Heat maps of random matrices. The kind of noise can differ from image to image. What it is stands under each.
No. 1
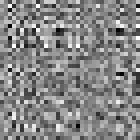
low rank plus noise
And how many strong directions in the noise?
two
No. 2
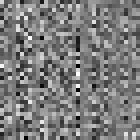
columns of uneven size
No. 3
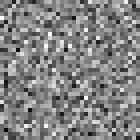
independent entries
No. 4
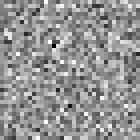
independent entries
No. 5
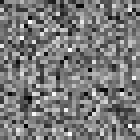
independent entries
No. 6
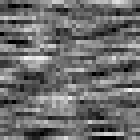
streaked along the rows
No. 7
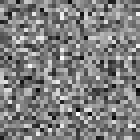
low rank plus noise
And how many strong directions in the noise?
five to eight
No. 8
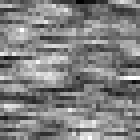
streaked along the rows
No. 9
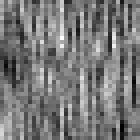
streaked along the columns
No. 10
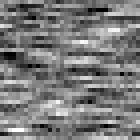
streaked along the rows
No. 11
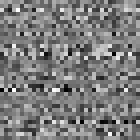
rows of uneven size
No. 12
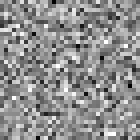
independent entries
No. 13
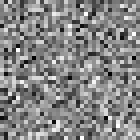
independent entries
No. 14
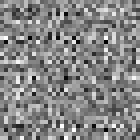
low rank plus noise
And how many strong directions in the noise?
three or four
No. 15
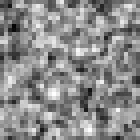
blotchy
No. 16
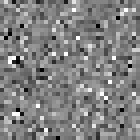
heavy tails
